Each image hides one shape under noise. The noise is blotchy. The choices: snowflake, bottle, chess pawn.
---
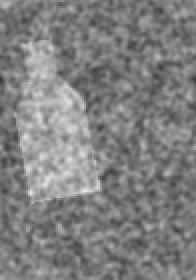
bottle
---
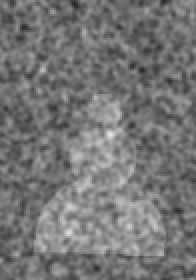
chess pawn
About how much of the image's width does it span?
two thirds
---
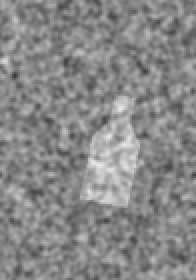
bottle
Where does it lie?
centre
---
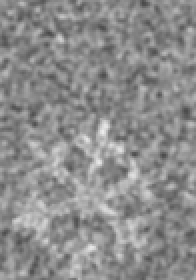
snowflake
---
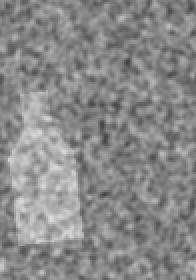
bottle
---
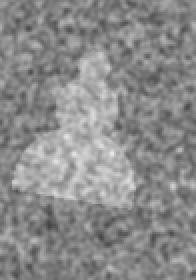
chess pawn
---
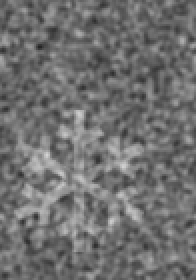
snowflake
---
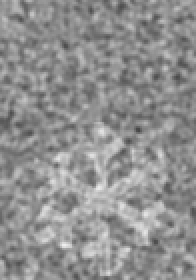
snowflake
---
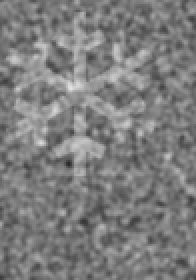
snowflake
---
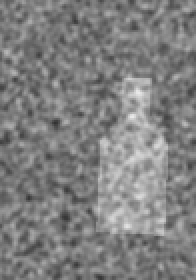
bottle
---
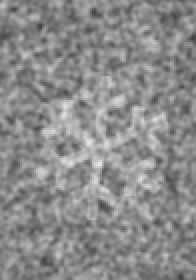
snowflake
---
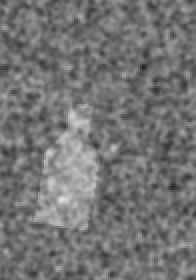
bottle
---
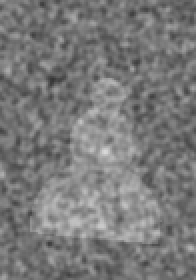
chess pawn
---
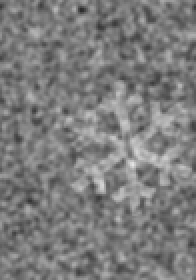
snowflake
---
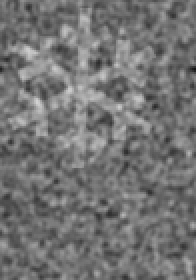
snowflake
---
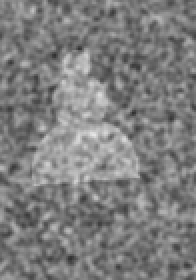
chess pawn
